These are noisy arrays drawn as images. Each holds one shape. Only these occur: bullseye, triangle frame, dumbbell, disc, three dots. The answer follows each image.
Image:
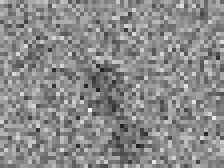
dumbbell
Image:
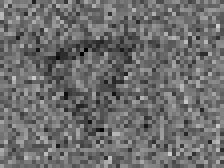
triangle frame
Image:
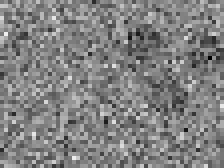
three dots
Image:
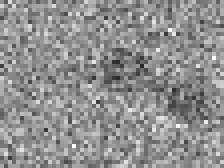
dumbbell
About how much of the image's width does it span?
half
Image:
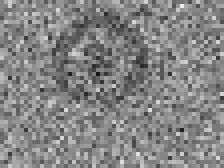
bullseye
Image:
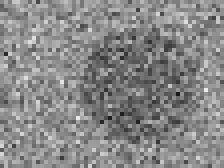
disc
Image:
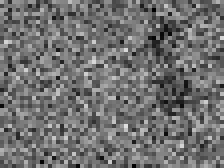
dumbbell
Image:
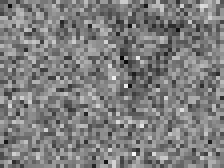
triangle frame
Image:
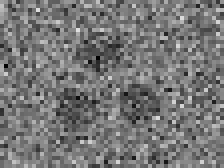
three dots
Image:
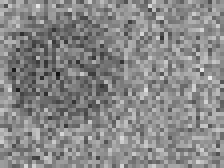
disc
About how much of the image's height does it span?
two thirds
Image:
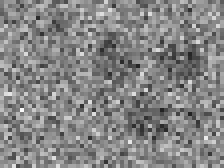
three dots
